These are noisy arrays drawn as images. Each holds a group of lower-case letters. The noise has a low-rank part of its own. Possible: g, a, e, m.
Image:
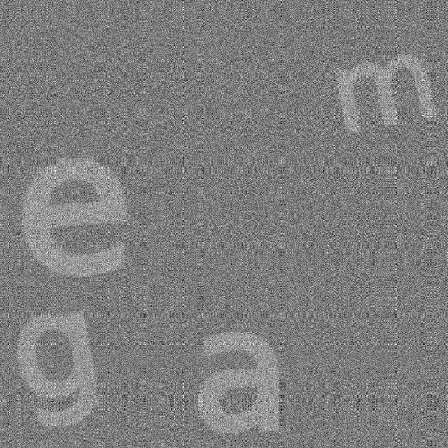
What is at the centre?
nothing
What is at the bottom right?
nothing
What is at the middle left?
e
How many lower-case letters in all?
4
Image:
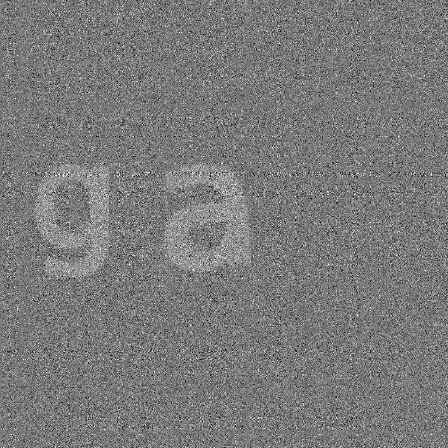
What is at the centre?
a
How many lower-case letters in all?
2
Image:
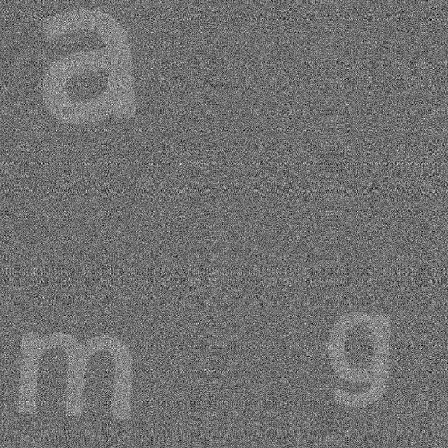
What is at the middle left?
nothing
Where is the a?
top left
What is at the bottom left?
m
